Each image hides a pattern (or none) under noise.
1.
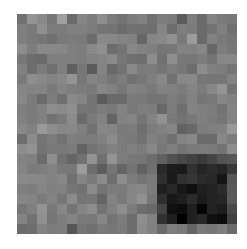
one block
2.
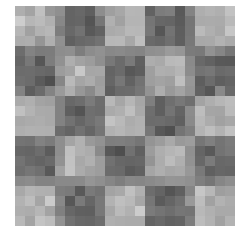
a checkerboard
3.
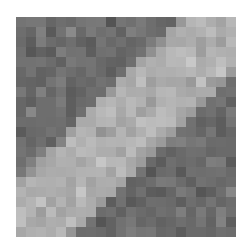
a diagonal band
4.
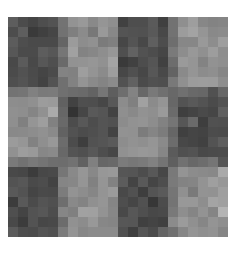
a checkerboard
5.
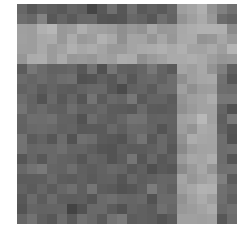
bands of rows crossing bands of columns
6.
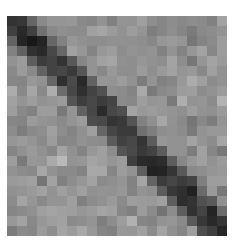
a diagonal band
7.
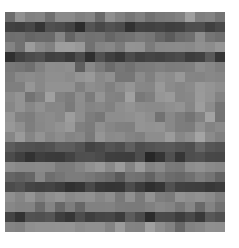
bands of rows
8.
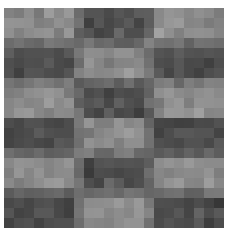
a checkerboard
